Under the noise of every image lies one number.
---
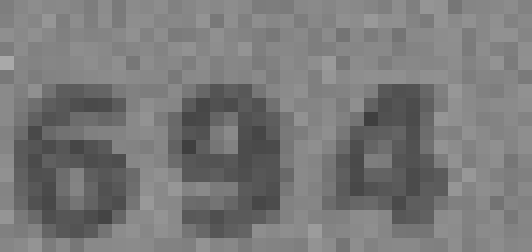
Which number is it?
694
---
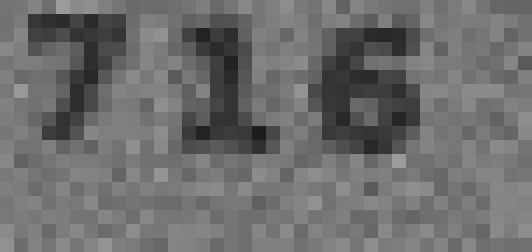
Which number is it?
716
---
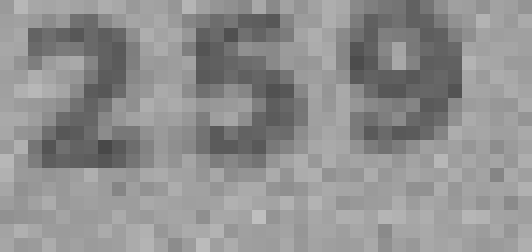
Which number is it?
259
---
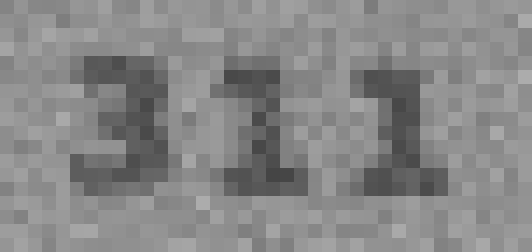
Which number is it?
311
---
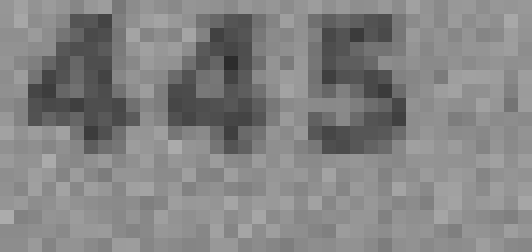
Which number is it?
445
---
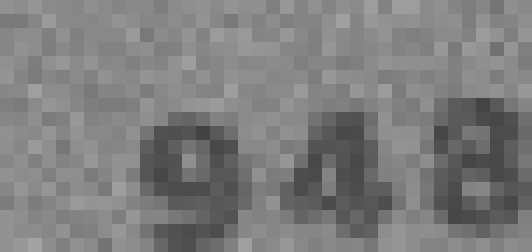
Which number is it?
948
